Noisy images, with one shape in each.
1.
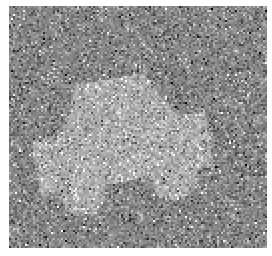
car
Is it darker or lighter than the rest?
lighter
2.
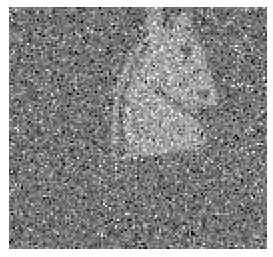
chess knight
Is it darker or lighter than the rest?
lighter
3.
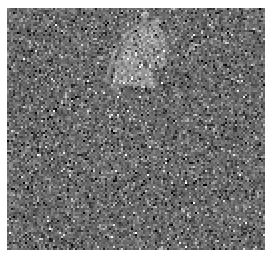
chess knight
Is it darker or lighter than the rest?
lighter
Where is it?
top middle
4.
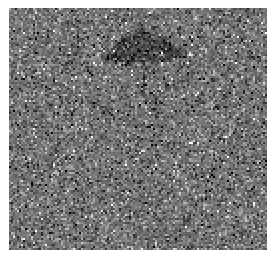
umbrella
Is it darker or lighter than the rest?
darker
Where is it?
top middle
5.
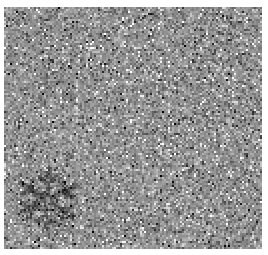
snowflake
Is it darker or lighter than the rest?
darker
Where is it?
bottom left
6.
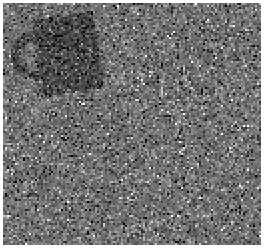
cup
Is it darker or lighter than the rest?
darker
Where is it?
top left
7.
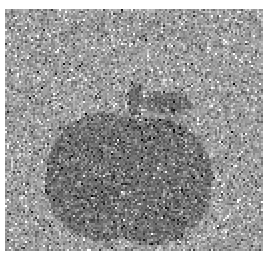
apple
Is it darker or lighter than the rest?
darker
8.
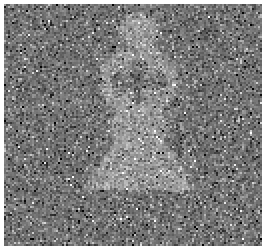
chess bishop
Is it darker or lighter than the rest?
lighter
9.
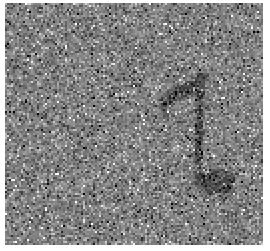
musical note
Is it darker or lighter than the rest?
darker
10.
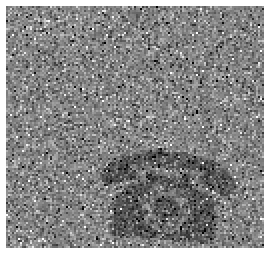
telephone
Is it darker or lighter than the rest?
darker
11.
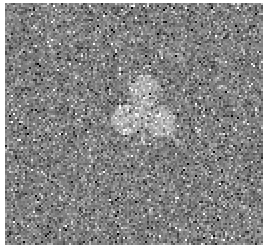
club
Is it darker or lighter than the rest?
lighter
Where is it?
centre
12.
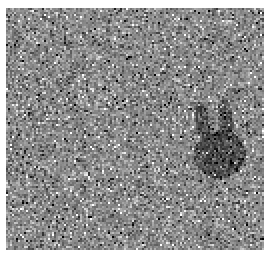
rabbit's head
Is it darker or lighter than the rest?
darker
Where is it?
middle right
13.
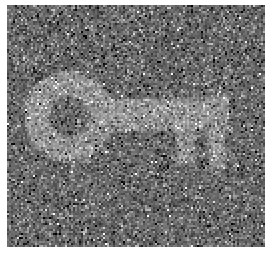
key
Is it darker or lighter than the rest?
lighter
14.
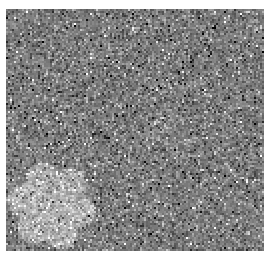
flower
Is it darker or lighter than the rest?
lighter
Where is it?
bottom left
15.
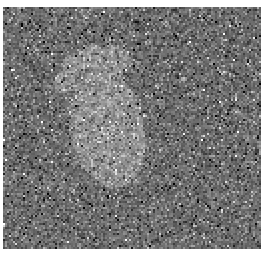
footprint
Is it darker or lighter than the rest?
lighter
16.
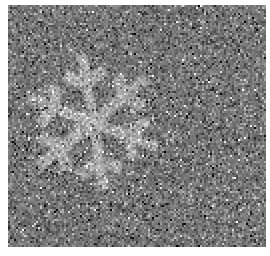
snowflake
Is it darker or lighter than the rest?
lighter
